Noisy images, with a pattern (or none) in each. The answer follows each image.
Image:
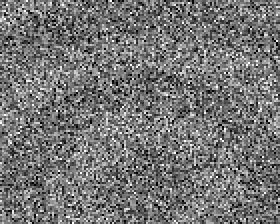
rings round one point
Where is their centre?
bottom middle
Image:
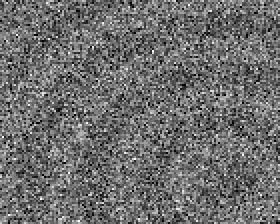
rings round one point
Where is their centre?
bottom right
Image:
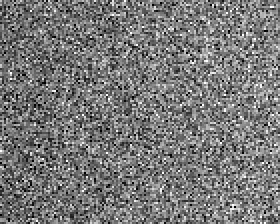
a smooth slope
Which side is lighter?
right
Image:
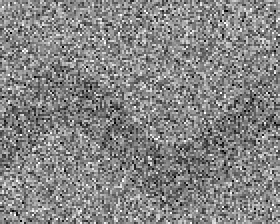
a wavy band
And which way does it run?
left to right
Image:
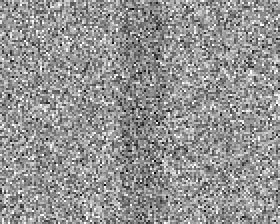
one vertical stripe
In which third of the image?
middle
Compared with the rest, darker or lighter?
darker
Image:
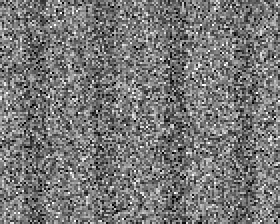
vertical stripes
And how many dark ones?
4
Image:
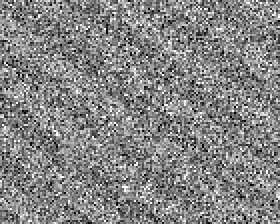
diagonal stripes
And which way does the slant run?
top left to bottom right
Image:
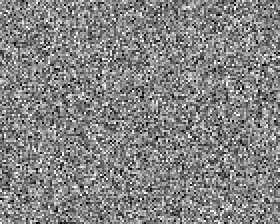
only noise
